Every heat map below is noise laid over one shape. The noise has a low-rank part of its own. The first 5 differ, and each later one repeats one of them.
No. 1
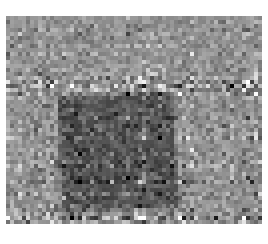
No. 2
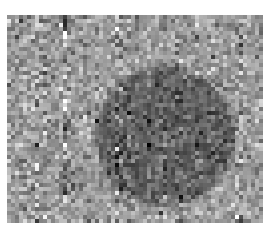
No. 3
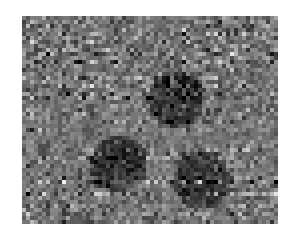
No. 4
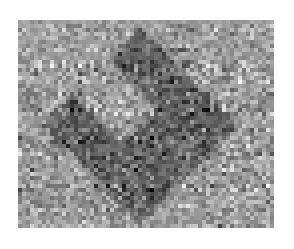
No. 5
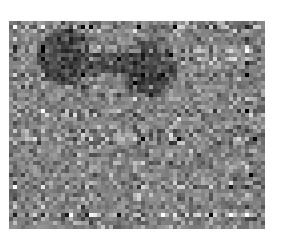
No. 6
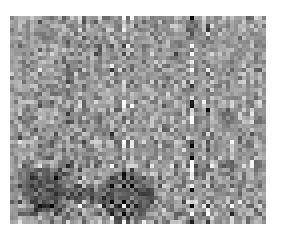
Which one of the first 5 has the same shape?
5
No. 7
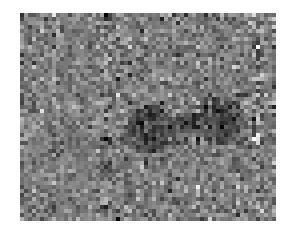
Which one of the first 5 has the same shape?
5
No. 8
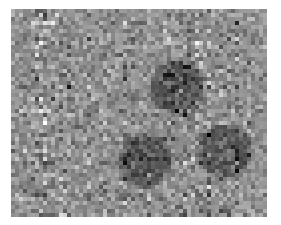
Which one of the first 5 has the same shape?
3
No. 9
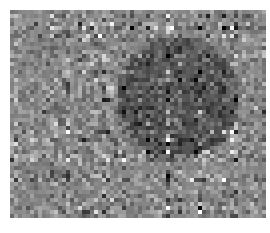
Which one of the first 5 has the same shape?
2
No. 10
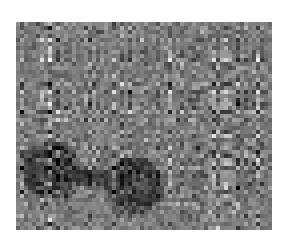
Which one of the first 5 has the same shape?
5
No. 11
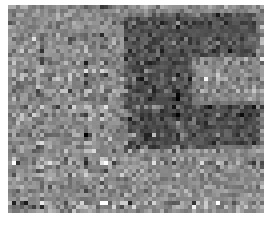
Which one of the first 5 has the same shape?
4
